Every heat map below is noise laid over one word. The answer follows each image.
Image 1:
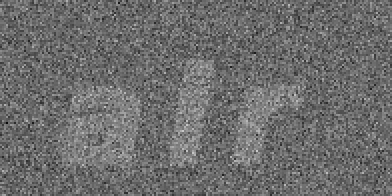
air
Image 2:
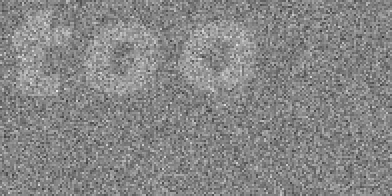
too
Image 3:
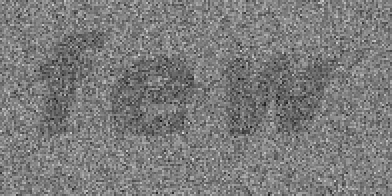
few
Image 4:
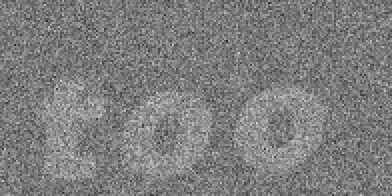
too
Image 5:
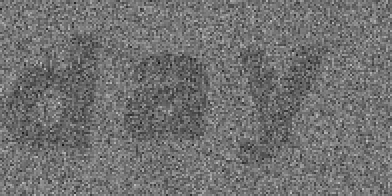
day
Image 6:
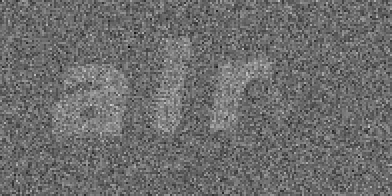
air
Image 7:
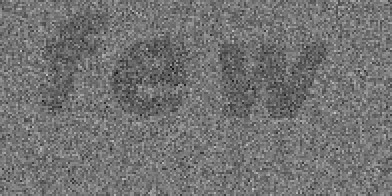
few
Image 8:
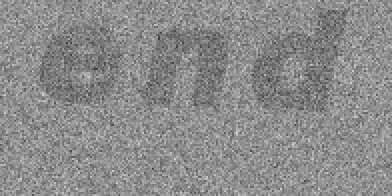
end
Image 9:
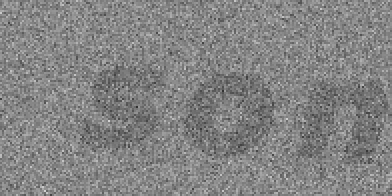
son
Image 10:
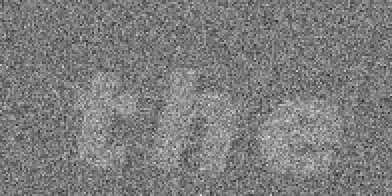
the
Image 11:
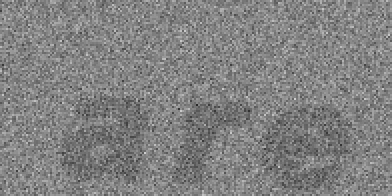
are
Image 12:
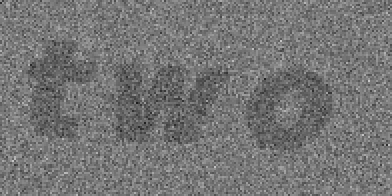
two
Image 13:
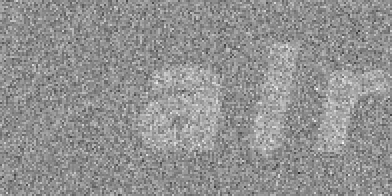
air
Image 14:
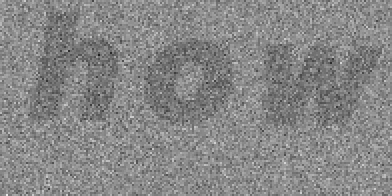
how
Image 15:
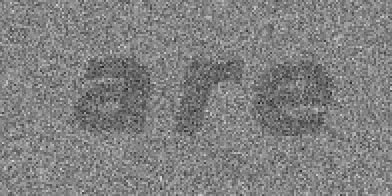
are
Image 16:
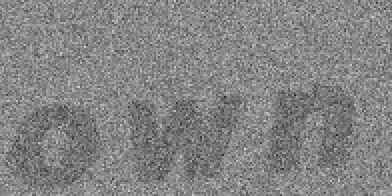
own
